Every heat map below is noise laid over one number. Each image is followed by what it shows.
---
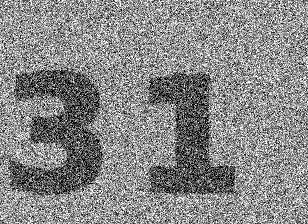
31
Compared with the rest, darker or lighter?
darker
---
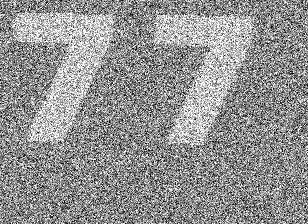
77
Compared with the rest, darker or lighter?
lighter
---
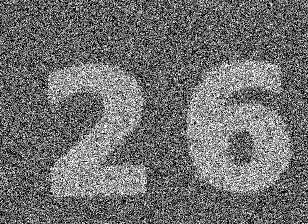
26
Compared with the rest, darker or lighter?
lighter
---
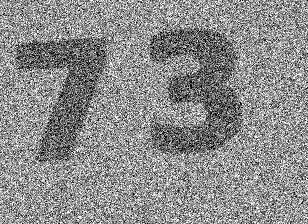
73
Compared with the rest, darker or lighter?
darker
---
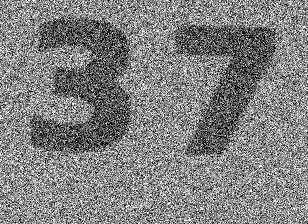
37
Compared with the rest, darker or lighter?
darker
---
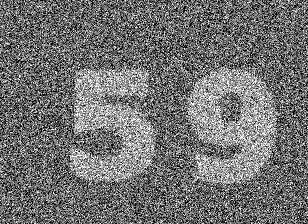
59
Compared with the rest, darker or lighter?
lighter
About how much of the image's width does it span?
two thirds
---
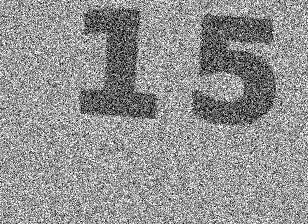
15
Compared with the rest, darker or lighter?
darker
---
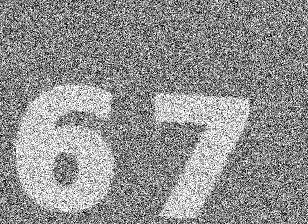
67
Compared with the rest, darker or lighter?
lighter
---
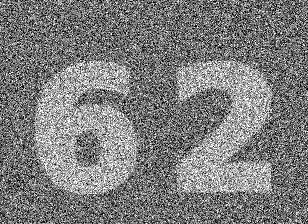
62
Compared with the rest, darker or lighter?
lighter
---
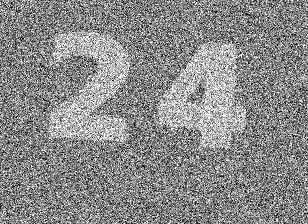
24
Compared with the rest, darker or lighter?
lighter
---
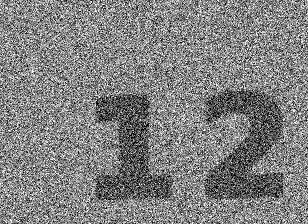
12
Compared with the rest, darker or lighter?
darker
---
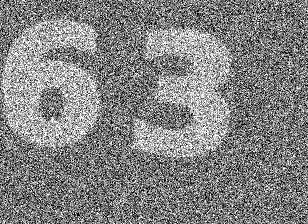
63
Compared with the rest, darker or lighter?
lighter
